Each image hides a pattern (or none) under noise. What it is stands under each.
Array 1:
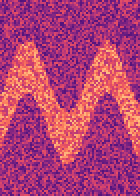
a wavy band
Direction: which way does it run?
left to right
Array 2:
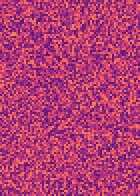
only noise
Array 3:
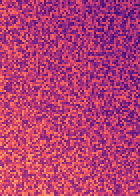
a smooth slope
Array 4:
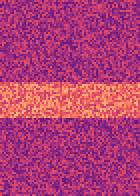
one horizontal stripe
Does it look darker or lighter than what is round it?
lighter
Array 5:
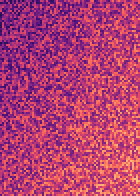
a smooth slope
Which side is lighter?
bottom right
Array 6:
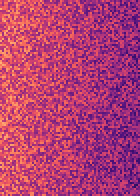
a smooth slope
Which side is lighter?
left
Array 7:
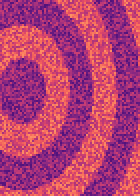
rings round one point
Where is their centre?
middle left
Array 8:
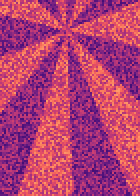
spokes from one point
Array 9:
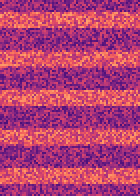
horizontal stripes
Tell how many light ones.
5
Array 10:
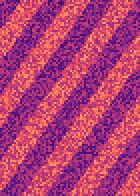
diagonal stripes
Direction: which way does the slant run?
bottom left to top right
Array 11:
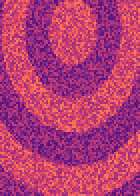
rings round one point
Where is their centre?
top middle
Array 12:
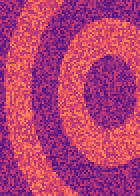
rings round one point
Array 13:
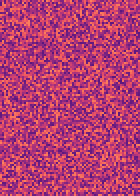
only noise
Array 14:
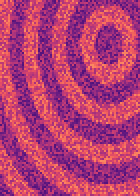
rings round one point
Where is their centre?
top right
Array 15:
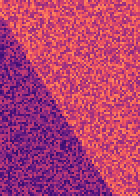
a sharp edge
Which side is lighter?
top right
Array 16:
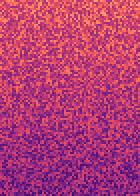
a smooth slope
